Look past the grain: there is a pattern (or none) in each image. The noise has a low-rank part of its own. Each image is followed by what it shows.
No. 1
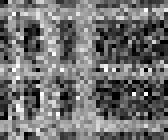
bands of rows crossing bands of columns
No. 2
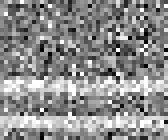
bands of rows
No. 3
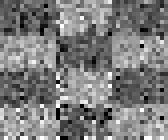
a checkerboard
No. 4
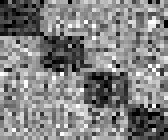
blocks along the diagonal
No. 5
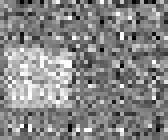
one block
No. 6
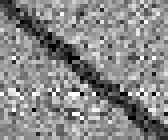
a diagonal band
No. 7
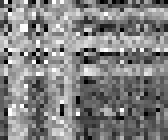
bands of rows crossing bands of columns
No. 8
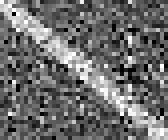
a diagonal band
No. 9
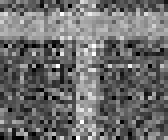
bands of rows crossing bands of columns
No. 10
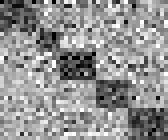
blocks along the diagonal
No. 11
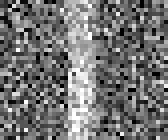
one band of columns
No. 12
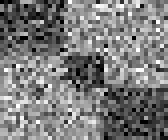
blocks along the diagonal
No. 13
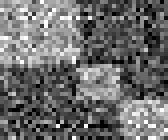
blocks along the diagonal
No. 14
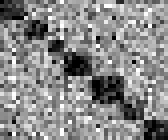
blocks along the diagonal
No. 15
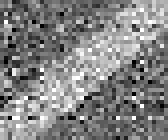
a diagonal band
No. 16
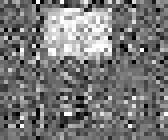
one block
